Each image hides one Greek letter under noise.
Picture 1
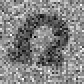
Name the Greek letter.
omega
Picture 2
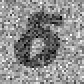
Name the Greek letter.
delta
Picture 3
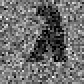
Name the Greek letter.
lambda
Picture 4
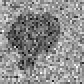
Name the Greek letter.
phi
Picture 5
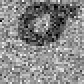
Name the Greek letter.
sigma
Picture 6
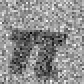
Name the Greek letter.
pi
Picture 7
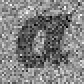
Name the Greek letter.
alpha
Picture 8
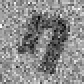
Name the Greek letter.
eta
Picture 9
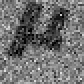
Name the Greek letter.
mu
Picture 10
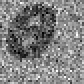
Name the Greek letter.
theta
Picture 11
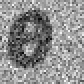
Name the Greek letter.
theta
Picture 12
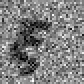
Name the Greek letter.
xi
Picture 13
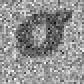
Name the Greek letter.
sigma
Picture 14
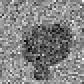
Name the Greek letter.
phi
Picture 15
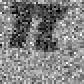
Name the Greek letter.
pi
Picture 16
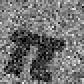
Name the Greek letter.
pi
